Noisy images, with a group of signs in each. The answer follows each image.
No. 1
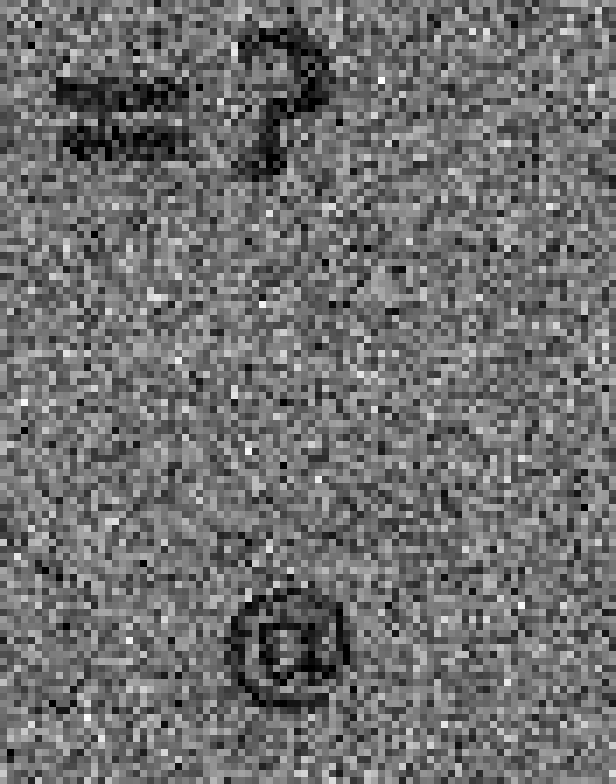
top left: equals sign; top middle: question mark; bottom middle: at sign
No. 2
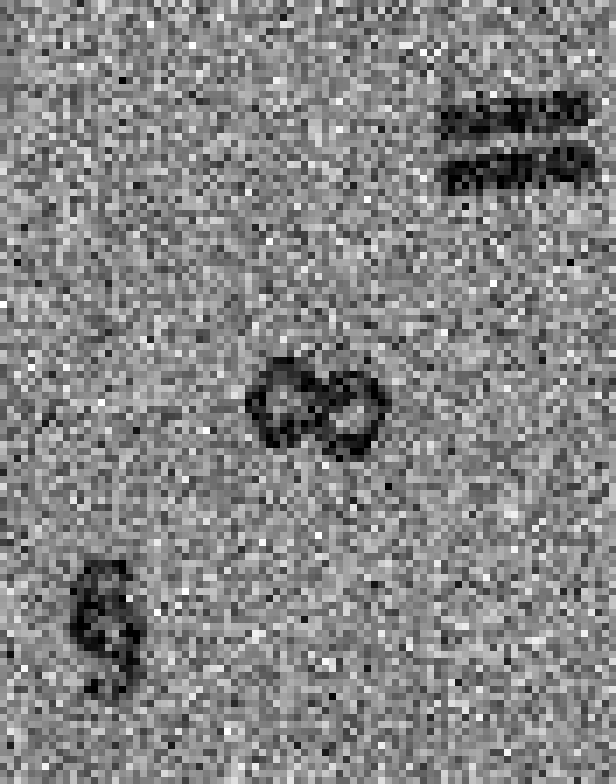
top right: equals sign; centre: infinity sign; bottom left: section sign
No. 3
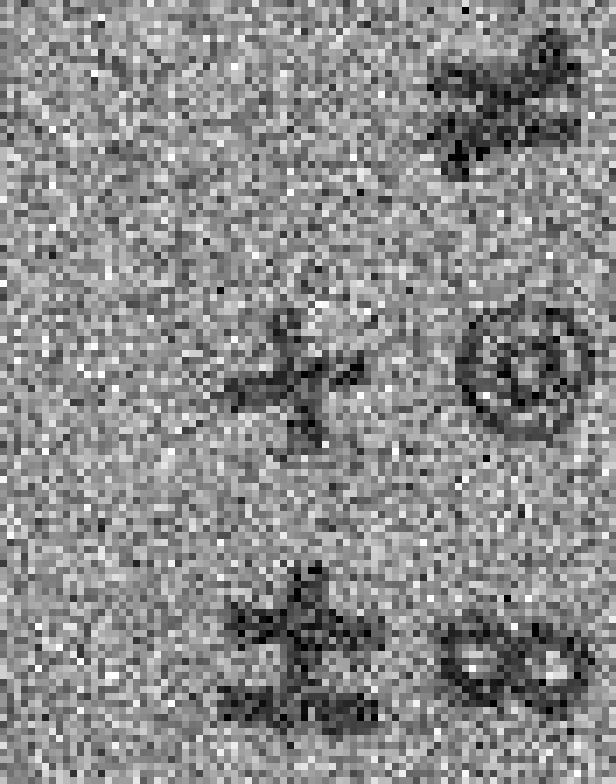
top right: not-equal sign; centre: plus sign; middle right: at sign; bottom middle: plus-minus sign; bottom right: infinity sign
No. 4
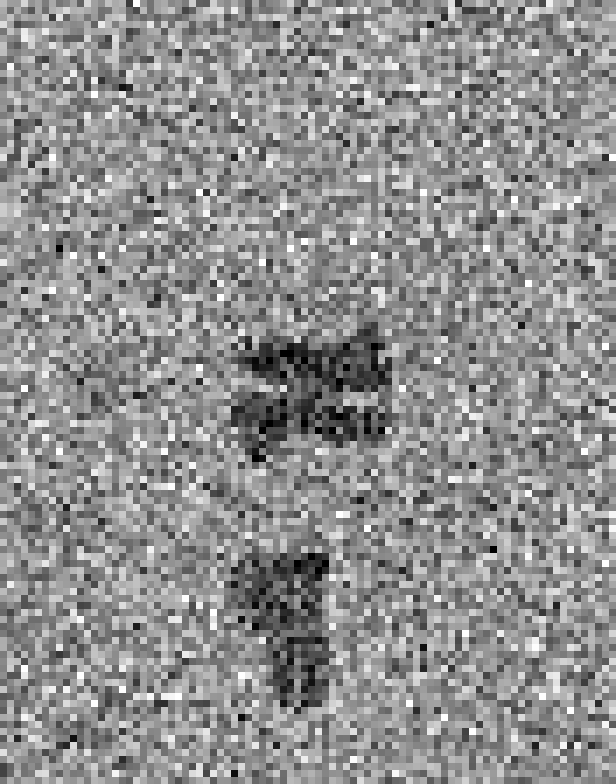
centre: not-equal sign; bottom middle: pilcrow
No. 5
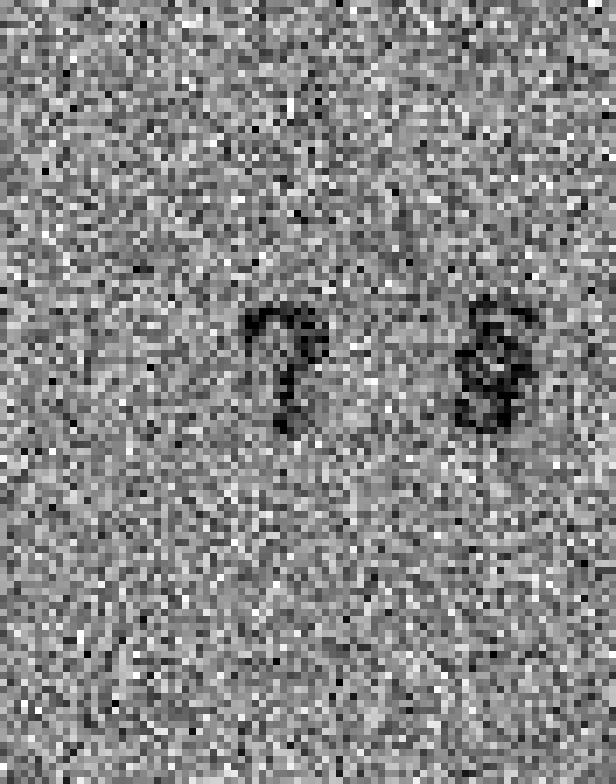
centre: question mark; middle right: section sign
